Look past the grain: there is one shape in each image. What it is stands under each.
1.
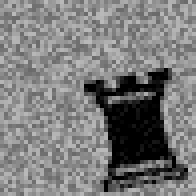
chess rook
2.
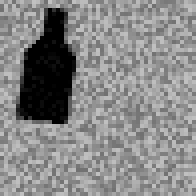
bottle
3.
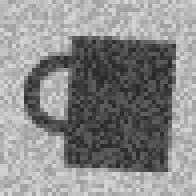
cup
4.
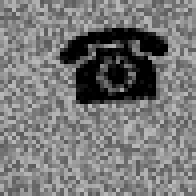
telephone
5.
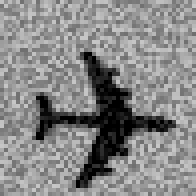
airplane
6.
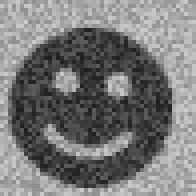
smiling face
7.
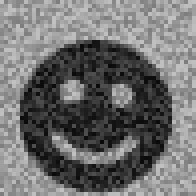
smiling face
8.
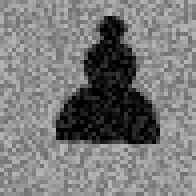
chess pawn
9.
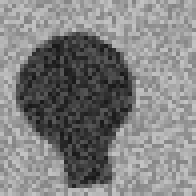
light bulb
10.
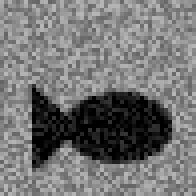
fish
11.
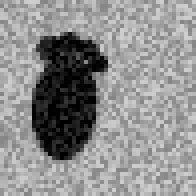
footprint
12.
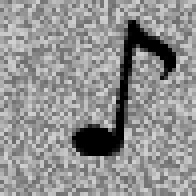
musical note
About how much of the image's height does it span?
two thirds
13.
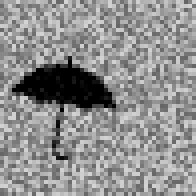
umbrella
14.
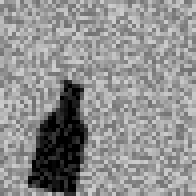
bottle
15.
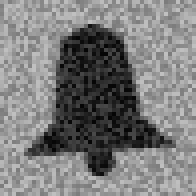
bell
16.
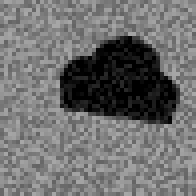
cloud
